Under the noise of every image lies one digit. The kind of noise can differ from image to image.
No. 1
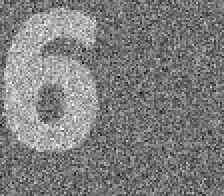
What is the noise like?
independent entries
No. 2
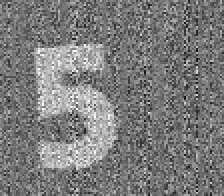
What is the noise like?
columns of uneven size
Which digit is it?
5
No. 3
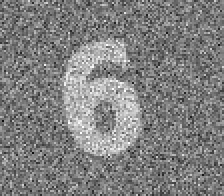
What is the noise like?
independent entries
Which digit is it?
6
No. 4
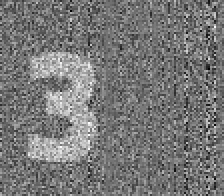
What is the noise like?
columns of uneven size
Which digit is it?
3
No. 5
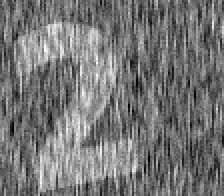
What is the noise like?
streaked along the columns
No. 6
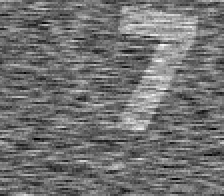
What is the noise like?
streaked along the rows
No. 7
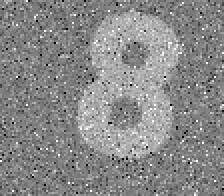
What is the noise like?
heavy tails
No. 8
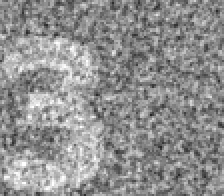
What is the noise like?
blotchy
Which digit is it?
3
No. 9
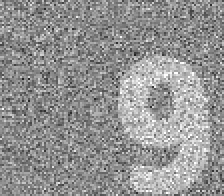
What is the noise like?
low rank plus noise
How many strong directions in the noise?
five to eight
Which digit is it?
9
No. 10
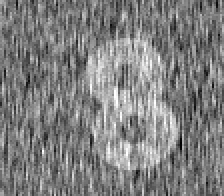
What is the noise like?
streaked along the columns
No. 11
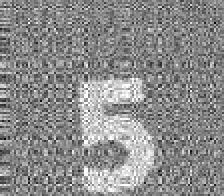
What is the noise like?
low rank plus noise
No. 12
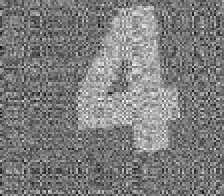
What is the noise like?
low rank plus noise
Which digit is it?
4
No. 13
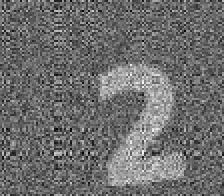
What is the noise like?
low rank plus noise
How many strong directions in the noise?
one
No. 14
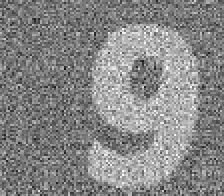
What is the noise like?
low rank plus noise
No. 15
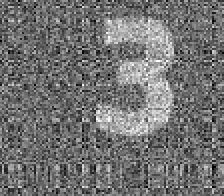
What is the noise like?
low rank plus noise
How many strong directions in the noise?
one
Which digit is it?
3
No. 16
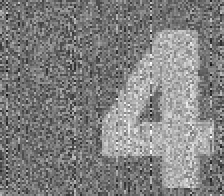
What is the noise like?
columns of uneven size
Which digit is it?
4
